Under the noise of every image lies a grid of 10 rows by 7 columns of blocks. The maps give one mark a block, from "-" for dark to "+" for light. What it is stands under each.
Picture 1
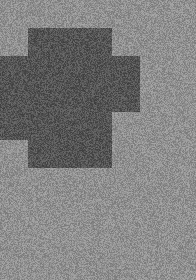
+ + + + + + +
+ - - - + + +
- - - - - + +
- - - - - + +
- - - - + + +
+ - - - + + +
+ + + + + + +
+ + + + + + +
+ + + + + + +
+ + + + + + +
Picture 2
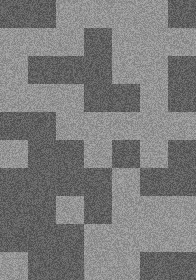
- - + + + + -
+ + + - + + +
+ - - - + + -
+ + + - - + -
- - + + + + +
+ - - + - + -
- - - - + - -
- - + - + + +
- - - + + + +
+ - - + + - -
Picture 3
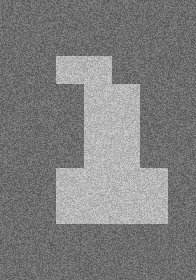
- - - - - - -
- - - - - - -
- - + + - - -
- - - + + - -
- - - + + - -
- - - + + - -
- - + + + + -
- - + + + + -
- - - - - - -
- - - - - - -
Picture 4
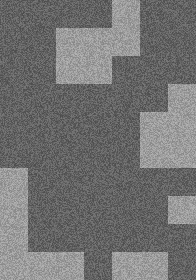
- - - - + - -
- - + + + - -
- - + + - - -
- - - - - - +
- - - - - + +
- - - - - + +
+ - - - - - -
+ - - - - - +
+ - - - - - -
+ + + - + + -
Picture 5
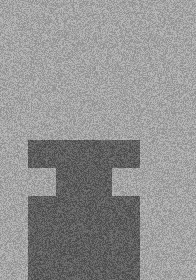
+ + + + + + +
+ + + + + + +
+ + + + + + +
+ + + + + + +
+ + + + + + +
+ - - - - + +
+ + - - + + +
+ - - - - + +
+ - - - - + +
+ - - - - + +
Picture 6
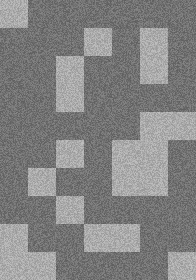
+ - - - - - -
- - - + - + -
- - + - - + -
- - + - - - -
- - - - - + +
- - + - + + -
- + - - + + -
- - + - - - -
+ - - + + - -
+ + - - - - +
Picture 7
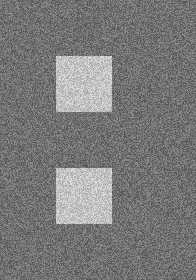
- - - - - - -
- - - - - - -
- - + + - - -
- - + + - - -
- - - - - - -
- - - - - - -
- - + + - - -
- - + + - - -
- - - - - - -
- - - - - - -
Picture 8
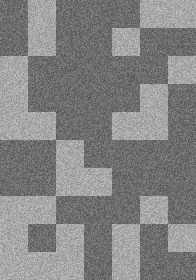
- + - - - + +
- + - - + - -
+ - - - - - +
+ - - - - + -
+ + - - + + -
- - + - - - -
- - + + - - -
+ + - - - + -
+ - + - + - +
+ + + - + - -
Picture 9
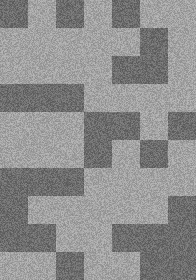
- + - + - + +
+ + + + + - +
+ + + + - - +
- - - + + + +
+ + + - - + -
+ + + - + - +
- - - + + + +
- + + + + + -
- - + + - - -
+ + - + + - -
